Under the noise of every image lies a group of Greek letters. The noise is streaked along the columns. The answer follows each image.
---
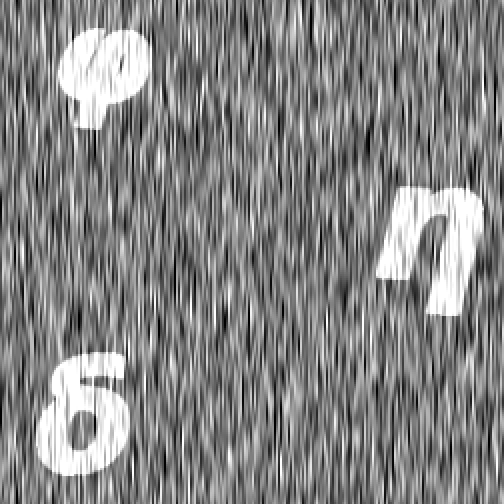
top left: phi; middle right: eta; bottom left: delta
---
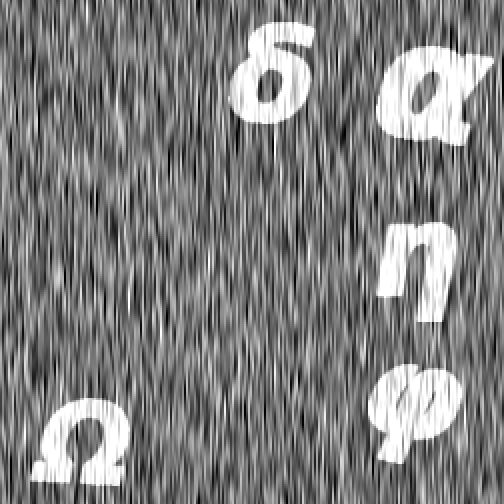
top middle: delta; top right: alpha; middle right: eta; bottom left: omega; bottom right: phi
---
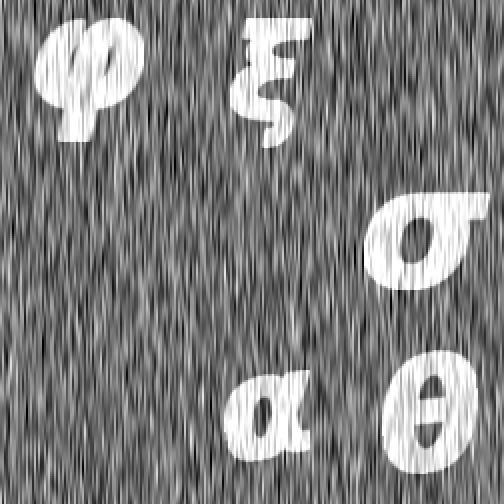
top left: phi; top middle: xi; middle right: sigma; bottom middle: alpha; bottom right: theta
